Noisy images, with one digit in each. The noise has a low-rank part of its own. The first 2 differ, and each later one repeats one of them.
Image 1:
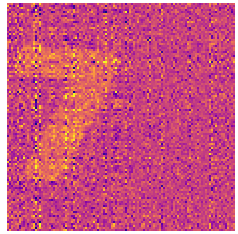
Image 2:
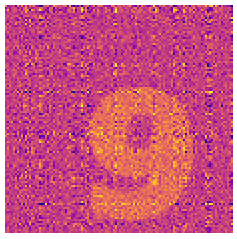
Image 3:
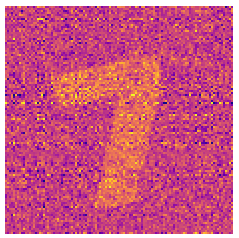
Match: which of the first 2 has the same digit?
1
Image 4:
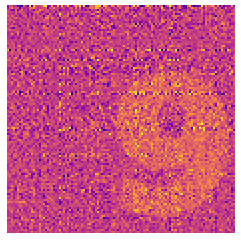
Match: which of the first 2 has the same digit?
2
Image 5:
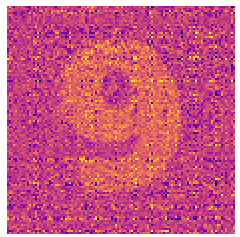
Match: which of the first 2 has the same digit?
2
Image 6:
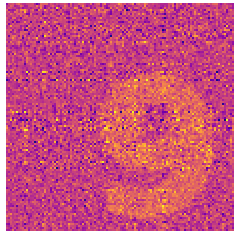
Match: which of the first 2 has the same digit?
2
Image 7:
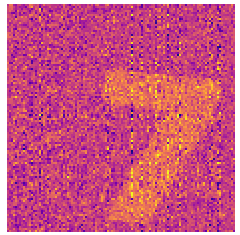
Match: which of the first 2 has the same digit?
1
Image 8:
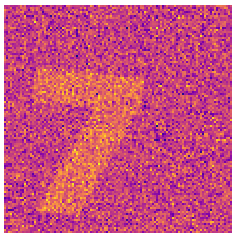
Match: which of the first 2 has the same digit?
1
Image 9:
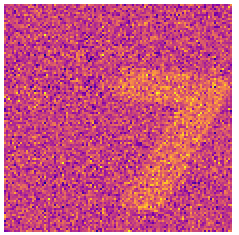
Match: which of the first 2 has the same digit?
1
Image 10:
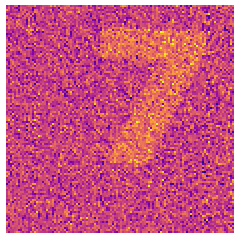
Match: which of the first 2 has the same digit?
1
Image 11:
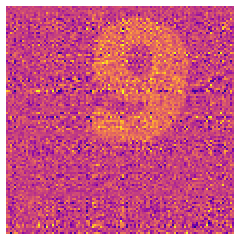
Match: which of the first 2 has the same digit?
2
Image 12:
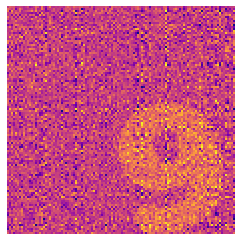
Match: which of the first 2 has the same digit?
2
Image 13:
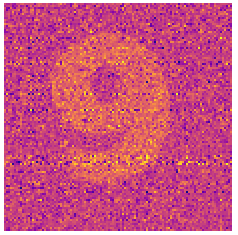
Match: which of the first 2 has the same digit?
2
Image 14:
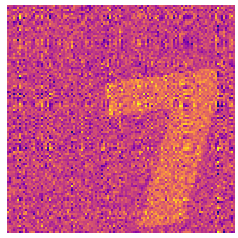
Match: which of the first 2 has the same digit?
1
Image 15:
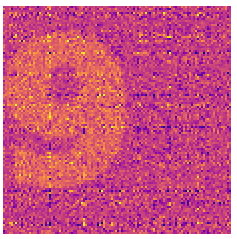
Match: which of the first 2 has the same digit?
2
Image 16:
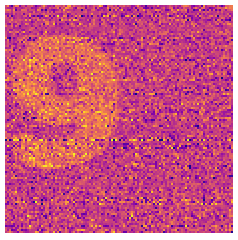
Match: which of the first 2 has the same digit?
2
